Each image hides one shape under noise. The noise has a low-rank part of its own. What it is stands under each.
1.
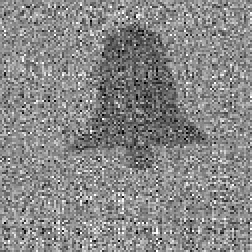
bell
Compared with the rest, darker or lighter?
darker
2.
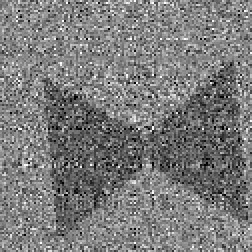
bow tie
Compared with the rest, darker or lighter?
darker
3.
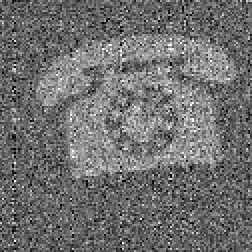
telephone
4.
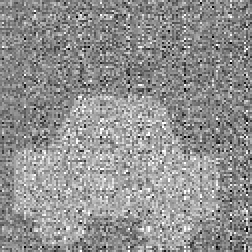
car
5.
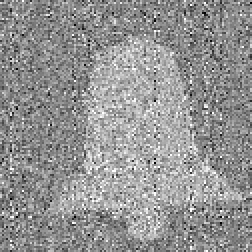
bell
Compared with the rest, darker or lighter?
lighter
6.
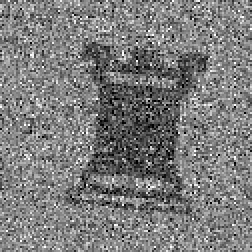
chess rook
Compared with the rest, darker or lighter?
darker
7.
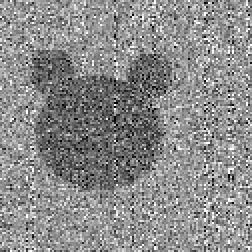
bear's head
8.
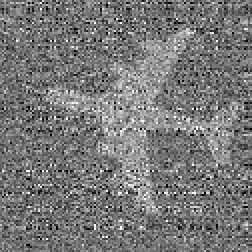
airplane
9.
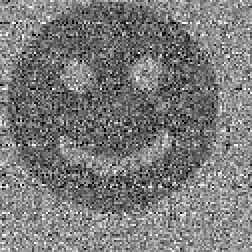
smiling face
